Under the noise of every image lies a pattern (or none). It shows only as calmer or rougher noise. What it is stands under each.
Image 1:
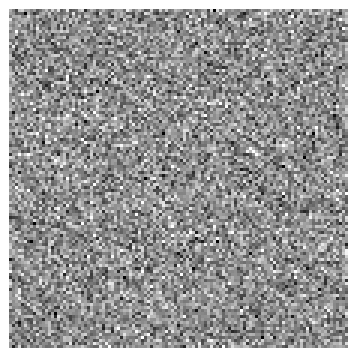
only noise
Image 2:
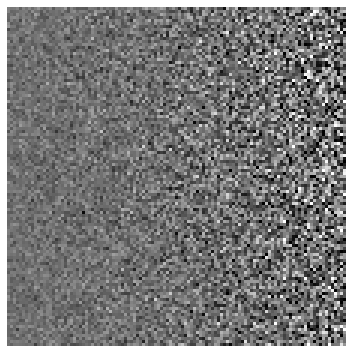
a smooth slope
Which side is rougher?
right
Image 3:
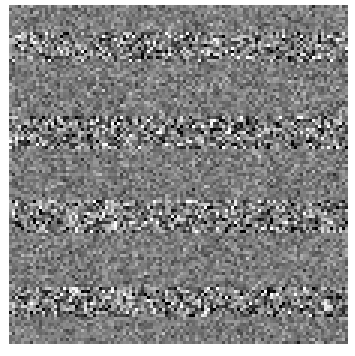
horizontal stripes
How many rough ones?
4
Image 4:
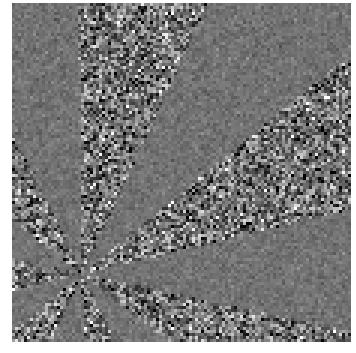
spokes from one point
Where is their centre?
bottom left
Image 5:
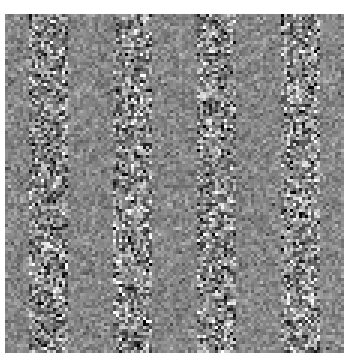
vertical stripes
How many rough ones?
4
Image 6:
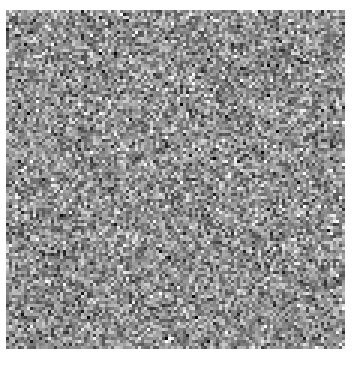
only noise
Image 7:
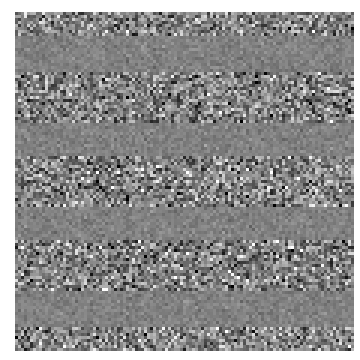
horizontal stripes
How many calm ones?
4
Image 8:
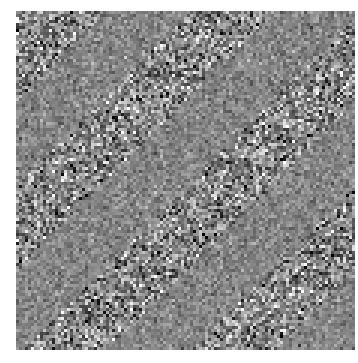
diagonal stripes
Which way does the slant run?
bottom left to top right
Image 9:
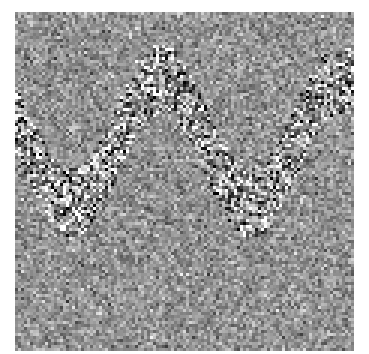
a wavy band
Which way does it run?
left to right
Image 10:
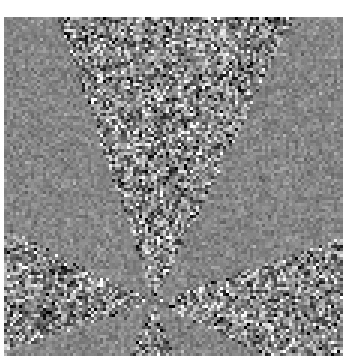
spokes from one point
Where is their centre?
bottom middle
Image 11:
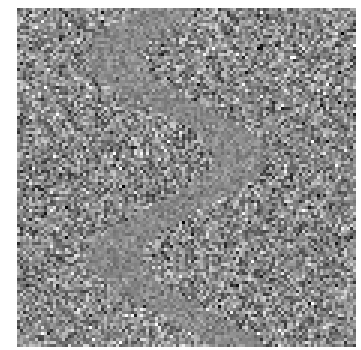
a wavy band
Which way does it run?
top to bottom
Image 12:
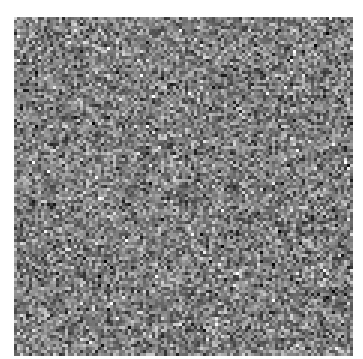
only noise
